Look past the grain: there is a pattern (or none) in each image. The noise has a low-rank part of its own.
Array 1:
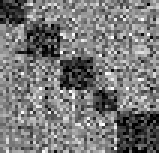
blocks along the diagonal
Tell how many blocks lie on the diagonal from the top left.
5
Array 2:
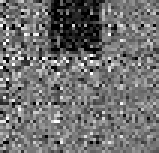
one block
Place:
top middle
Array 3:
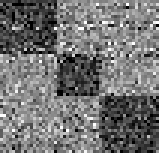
blocks along the diagonal
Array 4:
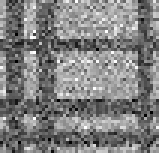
bands of rows crossing bands of columns
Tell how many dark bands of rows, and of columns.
3 and 3
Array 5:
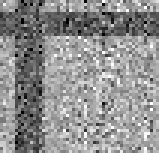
bands of rows crossing bands of columns
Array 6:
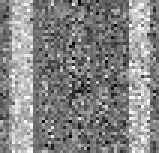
bands of columns
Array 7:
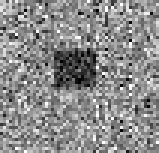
one block
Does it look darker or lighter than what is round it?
darker
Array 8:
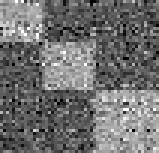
blocks along the diagonal
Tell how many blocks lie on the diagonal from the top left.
3
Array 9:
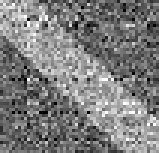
a diagonal band
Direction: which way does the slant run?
top left to bottom right
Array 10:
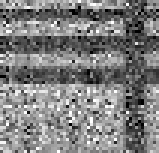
bands of rows crossing bands of columns
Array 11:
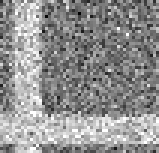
bands of rows crossing bands of columns
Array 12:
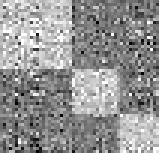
blocks along the diagonal
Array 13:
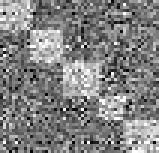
blocks along the diagonal
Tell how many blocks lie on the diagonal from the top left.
5
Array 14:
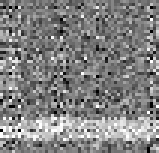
one band of rows
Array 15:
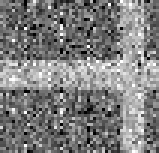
bands of rows crossing bands of columns
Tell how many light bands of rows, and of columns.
1 and 1
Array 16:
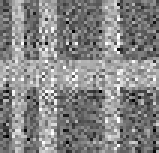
bands of rows crossing bands of columns
